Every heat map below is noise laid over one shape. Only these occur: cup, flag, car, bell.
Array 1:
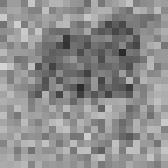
flag
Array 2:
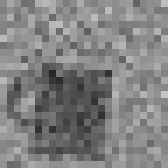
cup
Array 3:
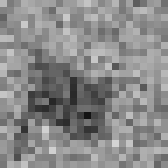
flag
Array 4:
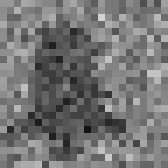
bell
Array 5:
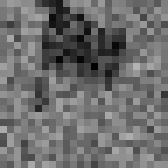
flag
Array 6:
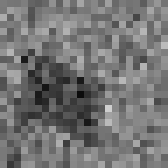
flag
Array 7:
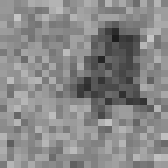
bell
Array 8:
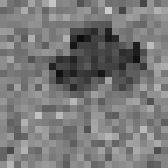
car
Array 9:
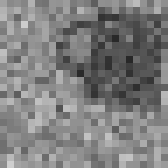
cup
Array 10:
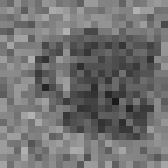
cup
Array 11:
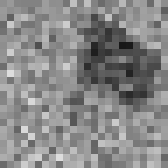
flag
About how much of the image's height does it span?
two thirds
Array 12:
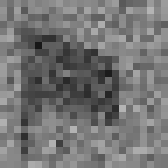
flag
